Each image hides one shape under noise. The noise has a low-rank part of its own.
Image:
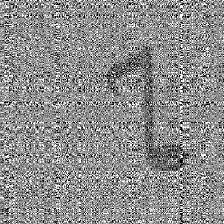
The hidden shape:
musical note
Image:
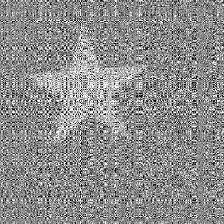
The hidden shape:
star
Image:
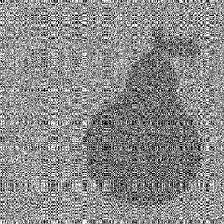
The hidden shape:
pear
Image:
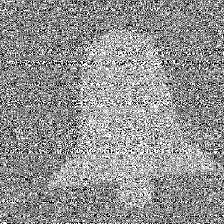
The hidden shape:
bell
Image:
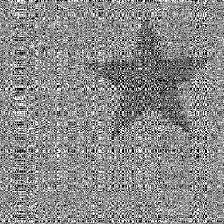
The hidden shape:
star
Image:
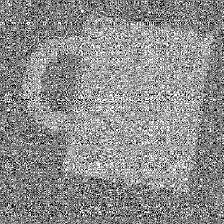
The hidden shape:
cup
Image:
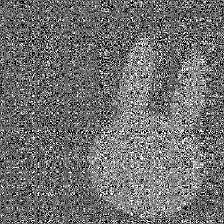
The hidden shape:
rabbit's head
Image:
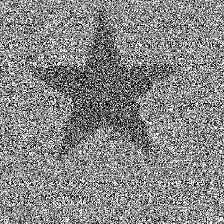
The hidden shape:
star
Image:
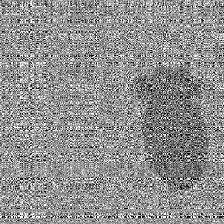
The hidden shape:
footprint
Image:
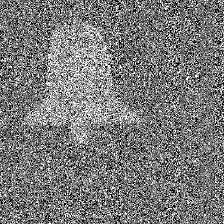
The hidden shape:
bell
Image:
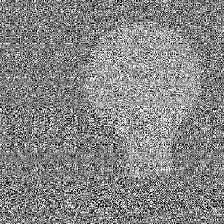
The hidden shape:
light bulb
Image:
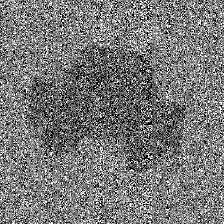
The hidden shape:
car
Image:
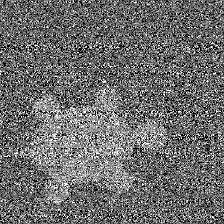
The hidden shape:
turtle
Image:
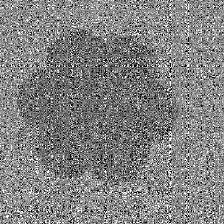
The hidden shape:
flower
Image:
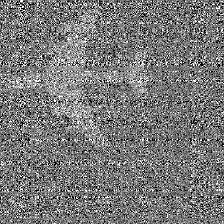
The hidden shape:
airplane
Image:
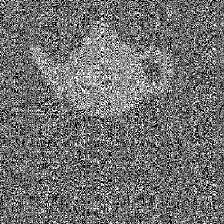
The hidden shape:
teapot
